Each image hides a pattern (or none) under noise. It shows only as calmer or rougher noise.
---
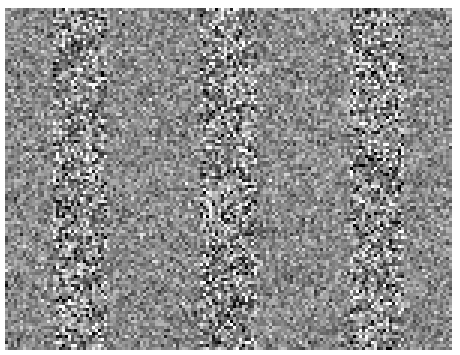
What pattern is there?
vertical stripes
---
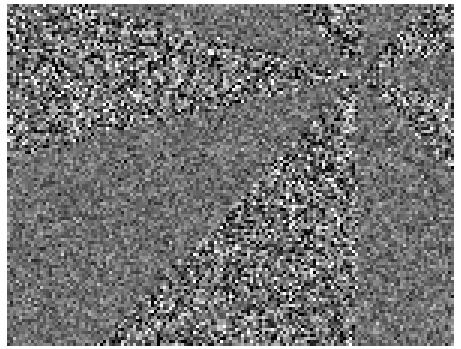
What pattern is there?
spokes from one point
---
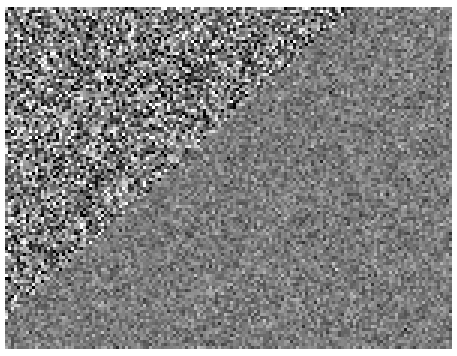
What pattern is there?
a sharp edge
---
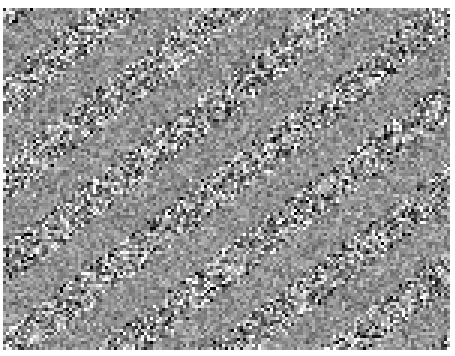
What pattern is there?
diagonal stripes
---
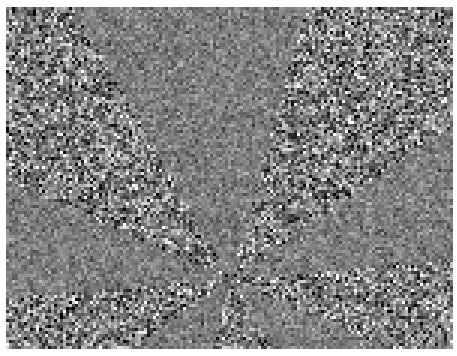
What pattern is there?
spokes from one point
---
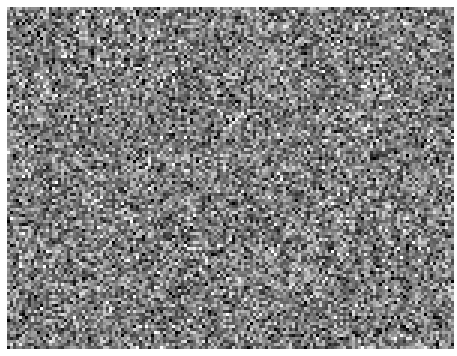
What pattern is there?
only noise
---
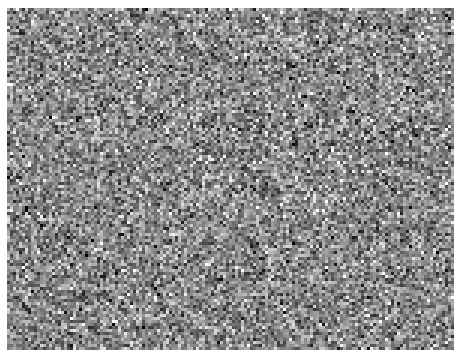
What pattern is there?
only noise
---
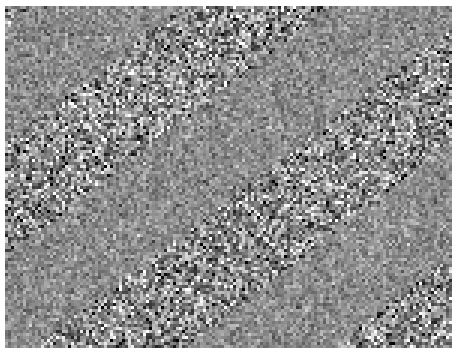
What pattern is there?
diagonal stripes
